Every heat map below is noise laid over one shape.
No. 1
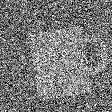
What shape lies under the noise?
cup
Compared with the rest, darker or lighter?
lighter
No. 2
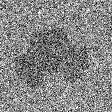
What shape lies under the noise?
car
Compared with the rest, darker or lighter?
darker
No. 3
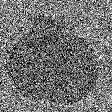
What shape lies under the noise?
apple
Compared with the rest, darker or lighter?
darker
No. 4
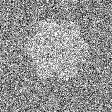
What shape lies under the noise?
flower
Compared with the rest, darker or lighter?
lighter
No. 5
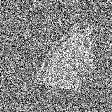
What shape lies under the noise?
chess knight
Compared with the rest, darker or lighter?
lighter
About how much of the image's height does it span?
two thirds
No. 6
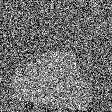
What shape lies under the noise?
cloud
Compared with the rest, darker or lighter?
lighter
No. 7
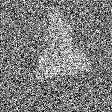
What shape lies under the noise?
chess pawn
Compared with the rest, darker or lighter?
lighter
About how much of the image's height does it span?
two thirds
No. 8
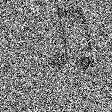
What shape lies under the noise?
pair of musical notes
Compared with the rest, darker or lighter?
darker
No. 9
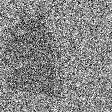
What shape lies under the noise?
chess knight
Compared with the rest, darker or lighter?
darker
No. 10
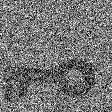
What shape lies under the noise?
key
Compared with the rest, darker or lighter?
darker
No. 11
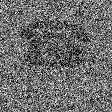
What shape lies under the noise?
telephone
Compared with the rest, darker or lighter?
darker
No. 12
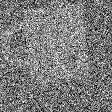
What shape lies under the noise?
cup
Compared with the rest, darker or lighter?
lighter
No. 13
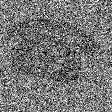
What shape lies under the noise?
telephone
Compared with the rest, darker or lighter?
darker
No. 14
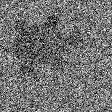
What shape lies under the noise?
turtle
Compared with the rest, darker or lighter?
darker
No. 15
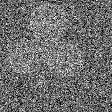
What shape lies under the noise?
club
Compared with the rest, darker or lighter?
lighter
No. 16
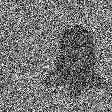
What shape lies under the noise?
bell
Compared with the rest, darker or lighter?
darker
